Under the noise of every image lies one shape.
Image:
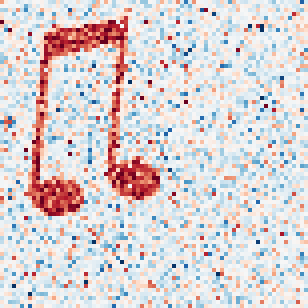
pair of musical notes
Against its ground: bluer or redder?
redder
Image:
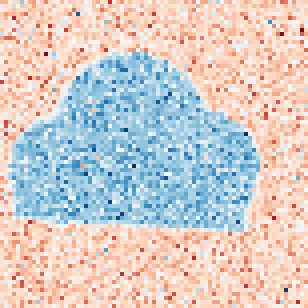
cloud
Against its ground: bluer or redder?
bluer
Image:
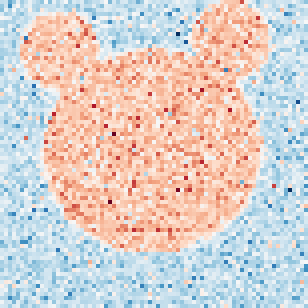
bear's head
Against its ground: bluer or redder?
redder
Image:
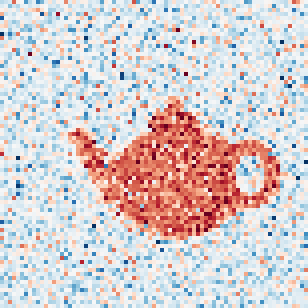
teapot
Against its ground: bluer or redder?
redder
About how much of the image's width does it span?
two thirds
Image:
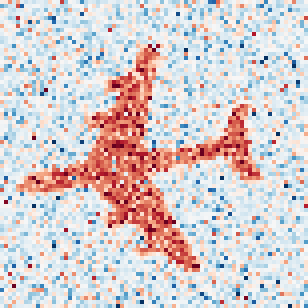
airplane
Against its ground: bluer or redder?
redder
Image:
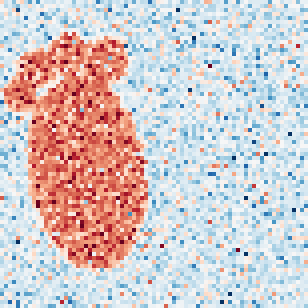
footprint
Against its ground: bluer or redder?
redder
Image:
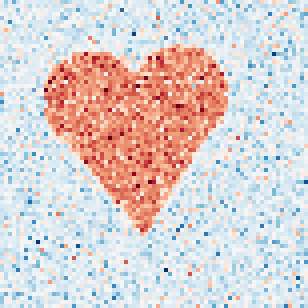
heart
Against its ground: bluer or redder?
redder
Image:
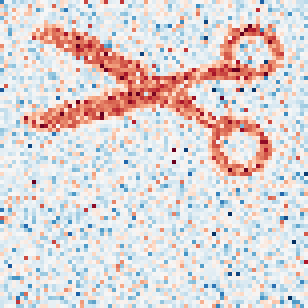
pair of scissors
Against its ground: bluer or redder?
redder
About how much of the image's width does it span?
nearly all
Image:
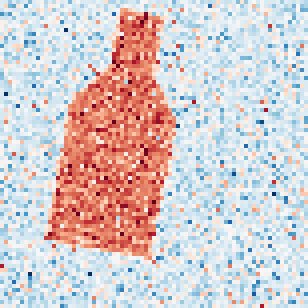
bottle
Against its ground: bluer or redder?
redder
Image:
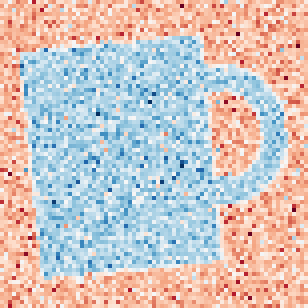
cup
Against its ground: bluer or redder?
bluer
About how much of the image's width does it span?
nearly all
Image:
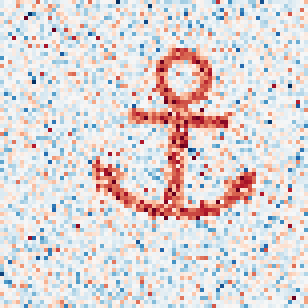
anchor
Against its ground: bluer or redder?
redder
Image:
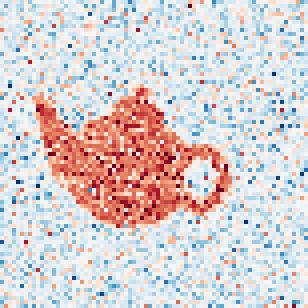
teapot
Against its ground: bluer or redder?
redder
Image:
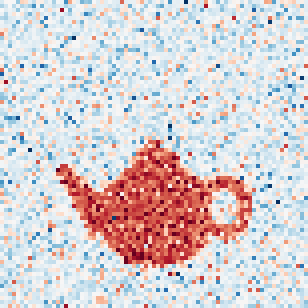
teapot
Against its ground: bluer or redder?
redder
